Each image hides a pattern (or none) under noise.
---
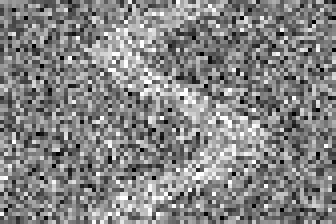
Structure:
a wavy band
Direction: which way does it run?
top to bottom
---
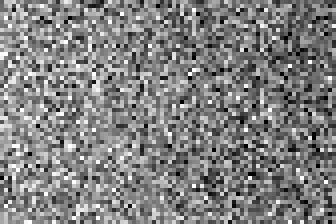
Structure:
a smooth slope
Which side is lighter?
left
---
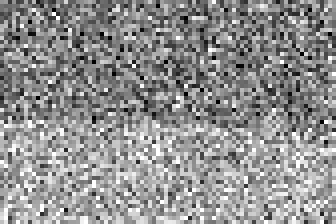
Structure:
a sharp edge
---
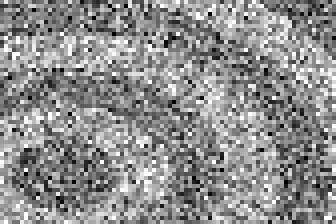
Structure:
rings round one point
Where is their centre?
bottom left
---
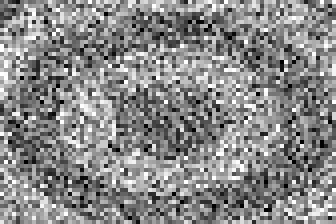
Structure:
rings round one point
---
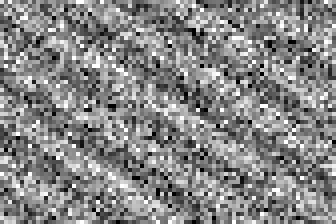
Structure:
diagonal stripes
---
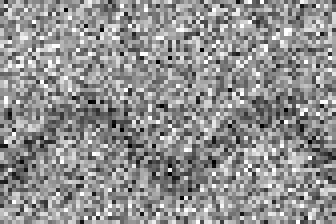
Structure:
a wavy band
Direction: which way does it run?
left to right
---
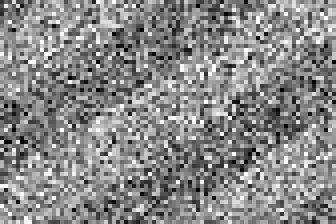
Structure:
diagonal stripes
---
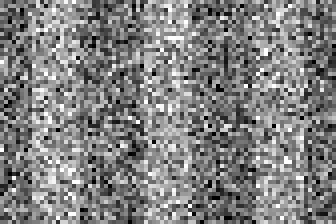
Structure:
vertical stripes
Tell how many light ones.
3
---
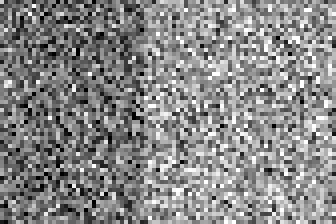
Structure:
a sharp edge
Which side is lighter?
right
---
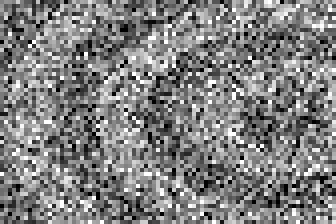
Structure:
rings round one point
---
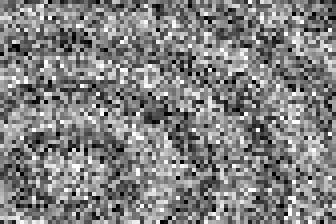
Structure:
rings round one point
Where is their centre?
bottom left
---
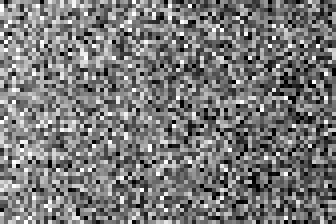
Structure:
a smooth slope
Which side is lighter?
left
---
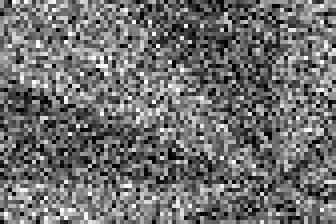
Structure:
spokes from one point
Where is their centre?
bottom right
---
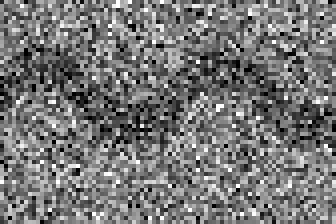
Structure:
a wavy band
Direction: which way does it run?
left to right
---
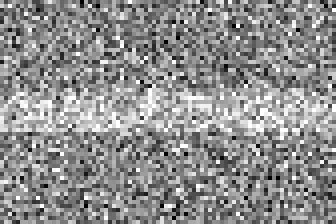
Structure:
one horizontal stripe
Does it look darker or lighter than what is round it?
lighter
